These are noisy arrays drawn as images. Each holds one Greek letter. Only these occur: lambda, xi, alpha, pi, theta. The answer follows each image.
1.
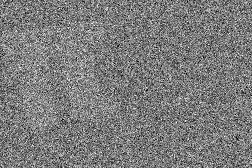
light pi
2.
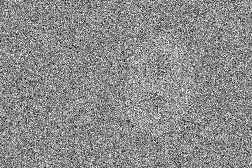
light theta
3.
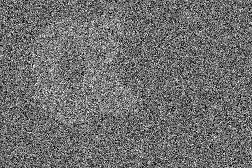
light alpha
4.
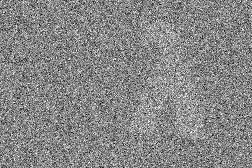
light lambda
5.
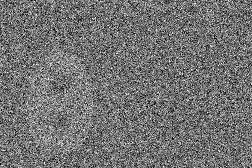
light theta
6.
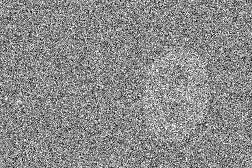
light theta
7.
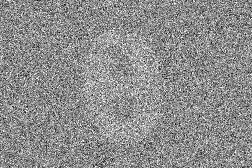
light theta
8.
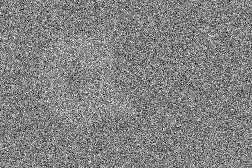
light alpha
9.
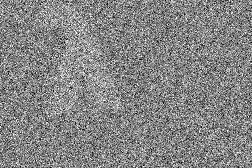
light lambda
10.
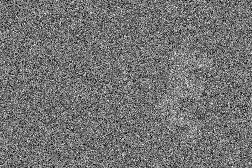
light xi
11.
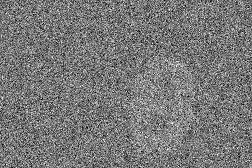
light theta
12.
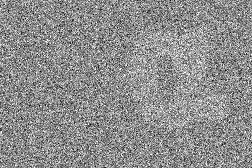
light alpha
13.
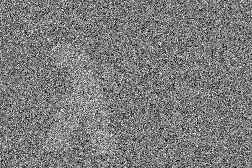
light lambda
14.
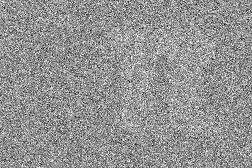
light pi
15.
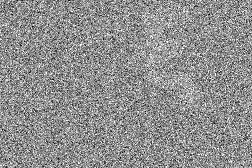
light xi
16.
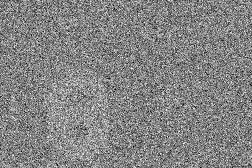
light theta
